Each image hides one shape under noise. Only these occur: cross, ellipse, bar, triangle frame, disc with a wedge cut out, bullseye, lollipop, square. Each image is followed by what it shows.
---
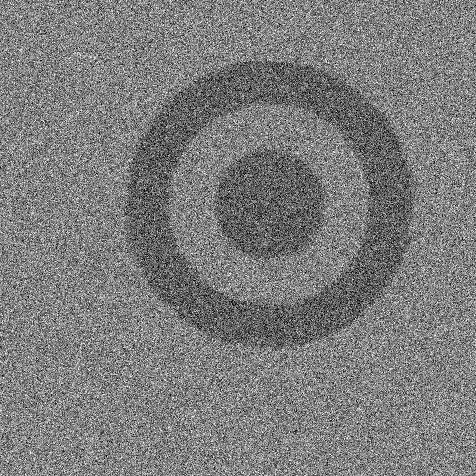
bullseye
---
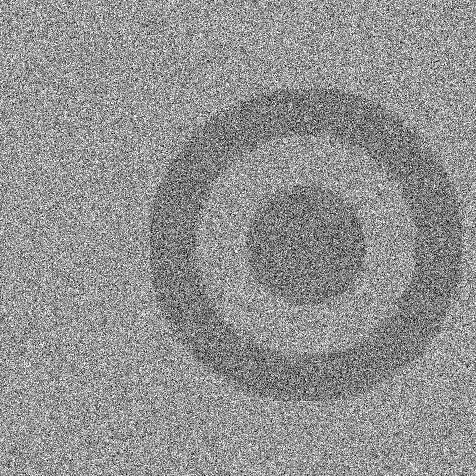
bullseye
